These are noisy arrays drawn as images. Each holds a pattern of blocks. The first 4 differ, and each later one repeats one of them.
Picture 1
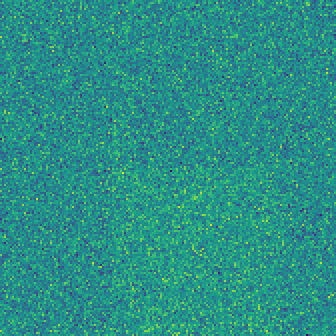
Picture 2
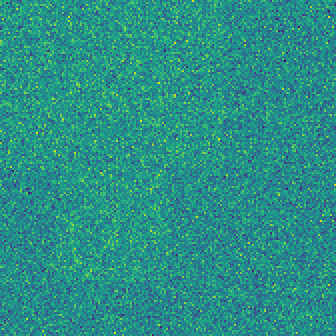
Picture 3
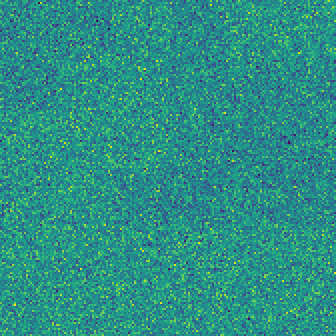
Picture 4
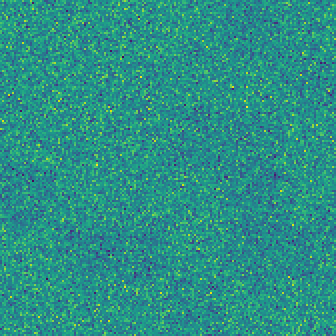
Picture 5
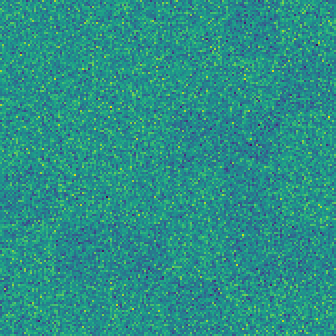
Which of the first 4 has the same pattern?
4
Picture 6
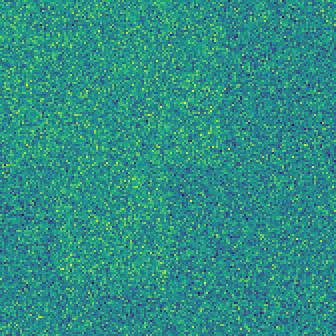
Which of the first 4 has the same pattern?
2
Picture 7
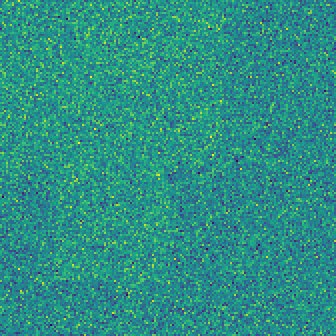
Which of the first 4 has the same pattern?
2
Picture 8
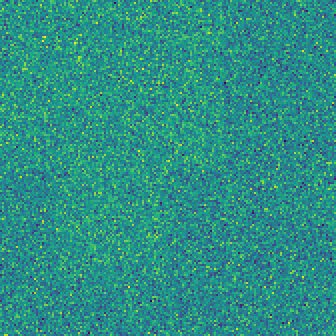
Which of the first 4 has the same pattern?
2
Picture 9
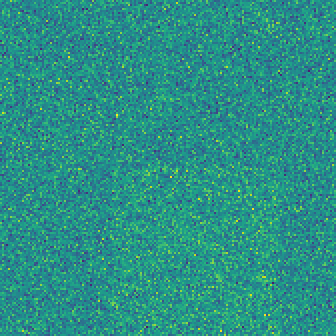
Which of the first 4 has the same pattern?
1
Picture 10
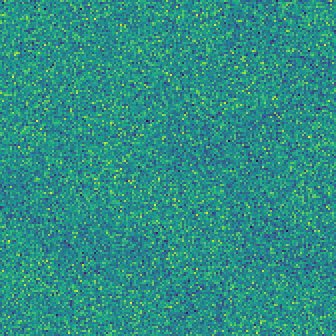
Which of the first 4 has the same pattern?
4
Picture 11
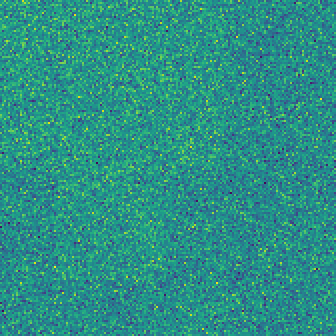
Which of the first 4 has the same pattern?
2
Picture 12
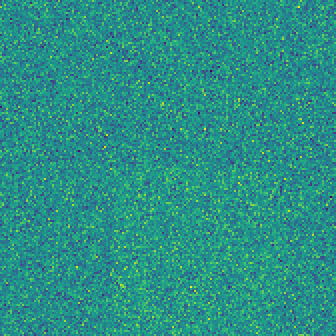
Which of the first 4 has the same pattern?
1
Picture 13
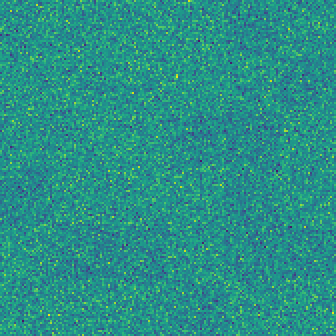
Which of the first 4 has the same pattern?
4
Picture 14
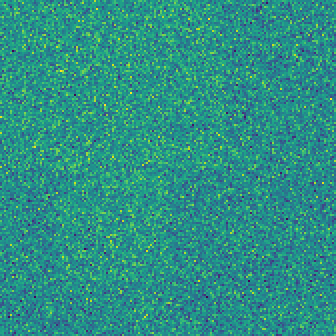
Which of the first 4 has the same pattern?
2
